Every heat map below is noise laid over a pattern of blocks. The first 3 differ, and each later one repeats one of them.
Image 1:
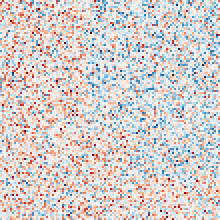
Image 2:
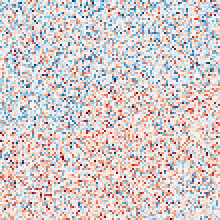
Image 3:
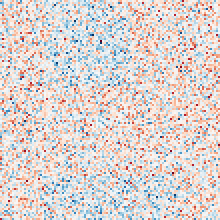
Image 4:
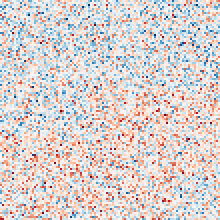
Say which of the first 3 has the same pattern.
2
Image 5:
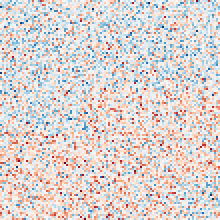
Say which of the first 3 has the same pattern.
2
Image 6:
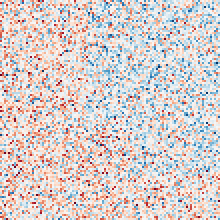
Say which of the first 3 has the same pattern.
1
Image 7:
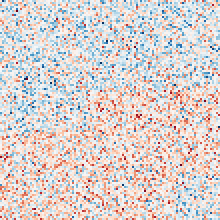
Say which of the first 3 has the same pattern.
2
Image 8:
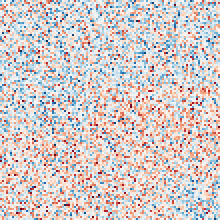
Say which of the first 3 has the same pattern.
2
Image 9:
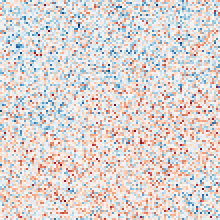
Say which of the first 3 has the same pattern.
2
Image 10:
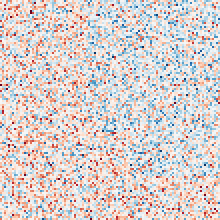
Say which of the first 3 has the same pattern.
1
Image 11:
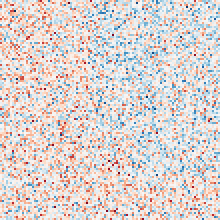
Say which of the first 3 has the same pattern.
1
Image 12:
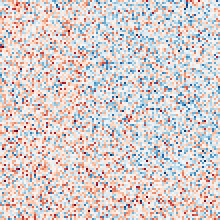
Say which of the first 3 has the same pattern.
1
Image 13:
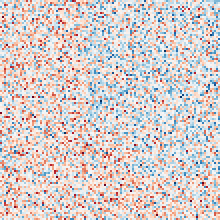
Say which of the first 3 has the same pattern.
1
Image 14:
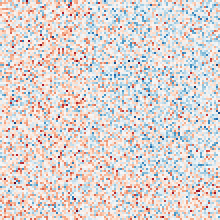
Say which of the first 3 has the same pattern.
1
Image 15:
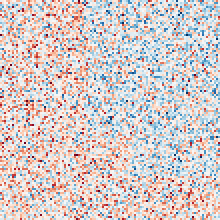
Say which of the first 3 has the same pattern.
1
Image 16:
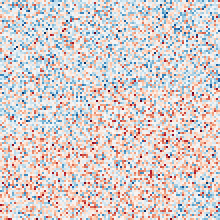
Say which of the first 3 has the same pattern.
2
